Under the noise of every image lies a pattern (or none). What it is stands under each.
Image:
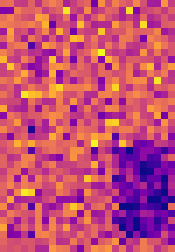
one block
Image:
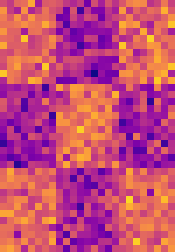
a checkerboard
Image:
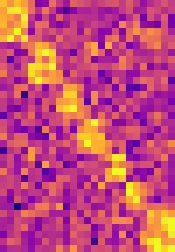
blocks along the diagonal
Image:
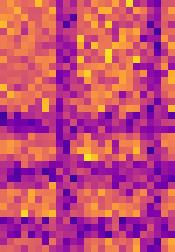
bands of rows crossing bands of columns
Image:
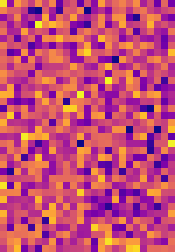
only noise
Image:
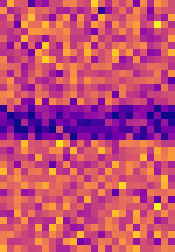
one band of rows
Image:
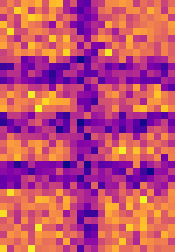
bands of rows crossing bands of columns
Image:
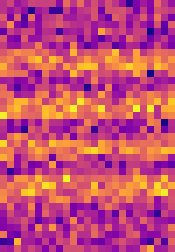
bands of rows
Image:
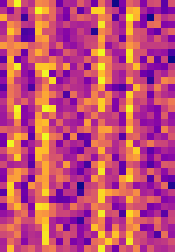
bands of columns
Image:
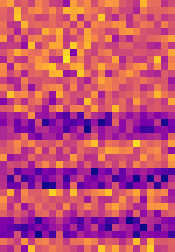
bands of rows
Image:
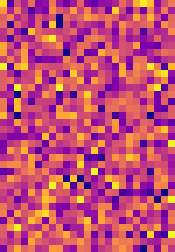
only noise
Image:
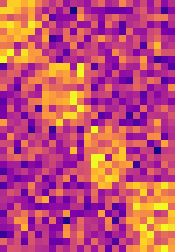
blocks along the diagonal
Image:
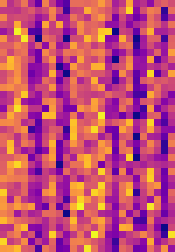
bands of columns
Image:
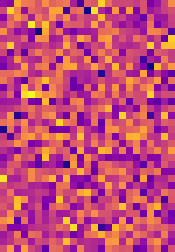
only noise
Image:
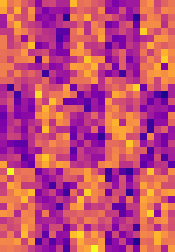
a checkerboard
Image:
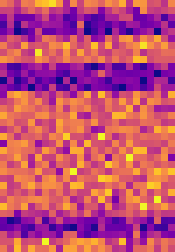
bands of rows
